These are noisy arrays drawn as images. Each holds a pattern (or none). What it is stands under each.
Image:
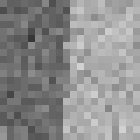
a sharp edge
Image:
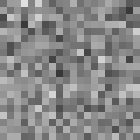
only noise
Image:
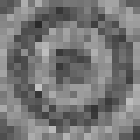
rings round one point
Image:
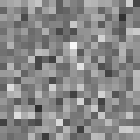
only noise
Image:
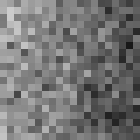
a smooth slope
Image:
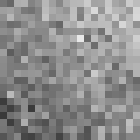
a smooth slope
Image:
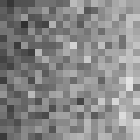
a smooth slope
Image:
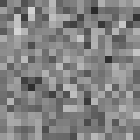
only noise
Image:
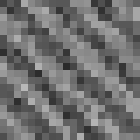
diagonal stripes
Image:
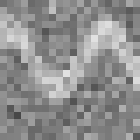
a wavy band
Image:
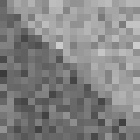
a sharp edge
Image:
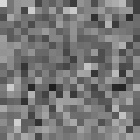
only noise
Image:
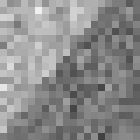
a sharp edge
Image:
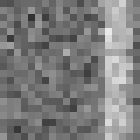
one vertical stripe
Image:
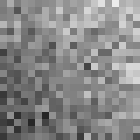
a smooth slope
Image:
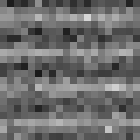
horizontal stripes
